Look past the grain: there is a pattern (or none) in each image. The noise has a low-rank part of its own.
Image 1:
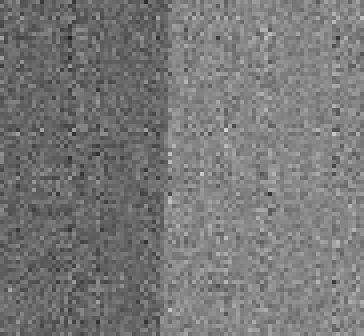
a sharp edge
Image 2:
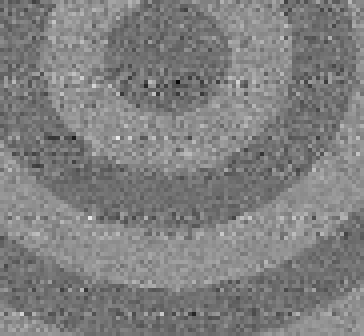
rings round one point
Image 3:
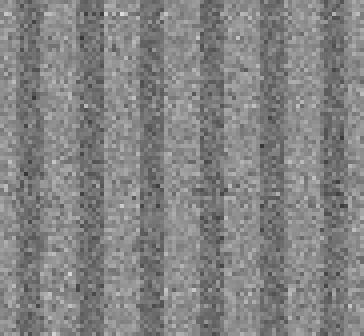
vertical stripes
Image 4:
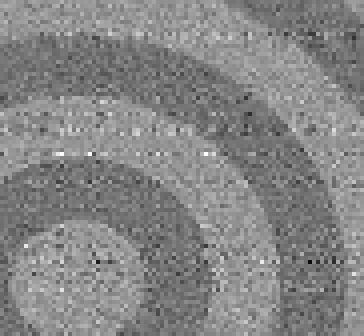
rings round one point
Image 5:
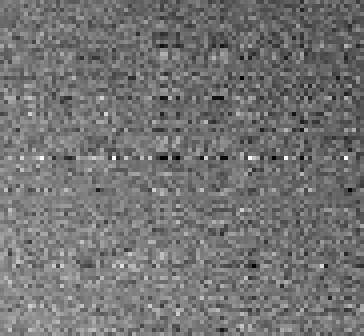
a smooth slope
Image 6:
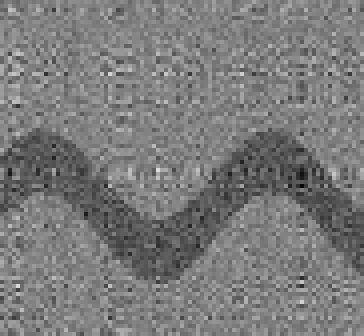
a wavy band
